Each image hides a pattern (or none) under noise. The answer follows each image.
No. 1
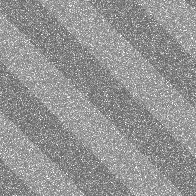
diagonal stripes
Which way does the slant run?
top left to bottom right
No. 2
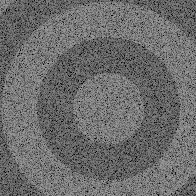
rings round one point
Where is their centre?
centre
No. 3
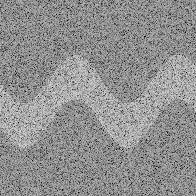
a wavy band
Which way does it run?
left to right
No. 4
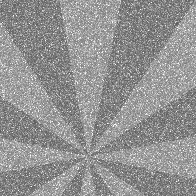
spokes from one point
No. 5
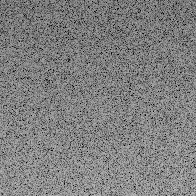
a smooth slope
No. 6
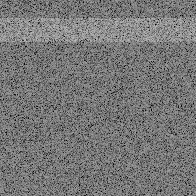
one horizontal stripe
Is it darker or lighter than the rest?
lighter
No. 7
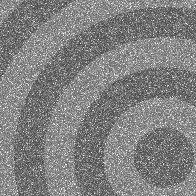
rings round one point
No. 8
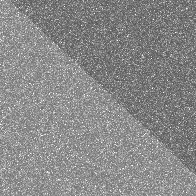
a sharp edge
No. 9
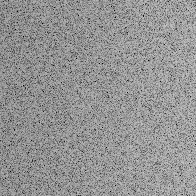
a smooth slope
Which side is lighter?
right
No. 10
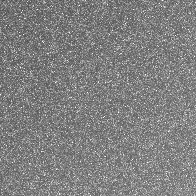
a smooth slope
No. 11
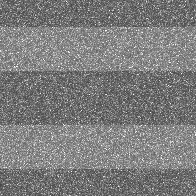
horizontal stripes
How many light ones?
2
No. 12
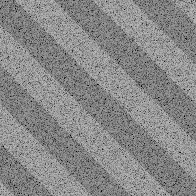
diagonal stripes
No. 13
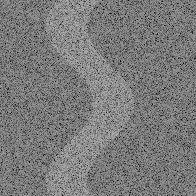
a wavy band
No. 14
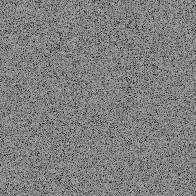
only noise
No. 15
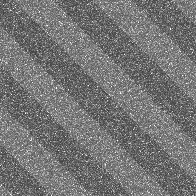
diagonal stripes
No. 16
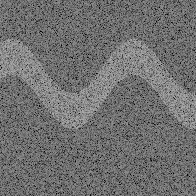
a wavy band
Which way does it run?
left to right
